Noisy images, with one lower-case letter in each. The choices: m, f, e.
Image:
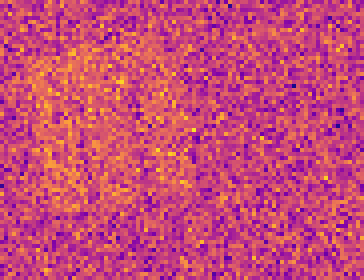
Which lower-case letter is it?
m
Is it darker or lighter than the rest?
lighter
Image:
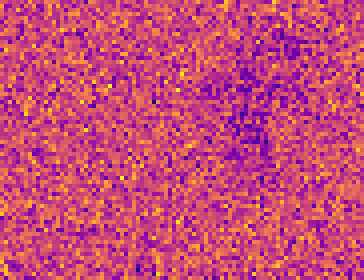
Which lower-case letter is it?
f
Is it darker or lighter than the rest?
darker
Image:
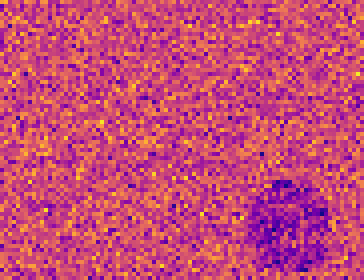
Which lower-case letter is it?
e
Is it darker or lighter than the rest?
darker
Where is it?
bottom right
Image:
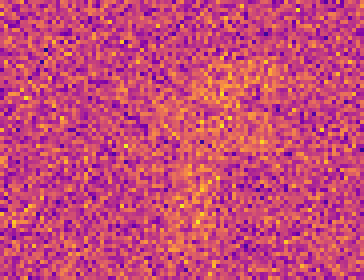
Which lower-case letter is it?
f
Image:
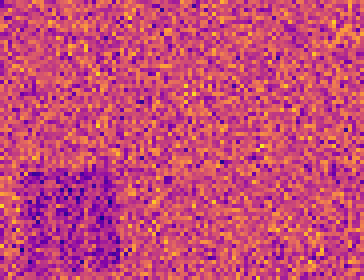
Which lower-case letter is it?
m
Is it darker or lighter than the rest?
darker
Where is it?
bottom left
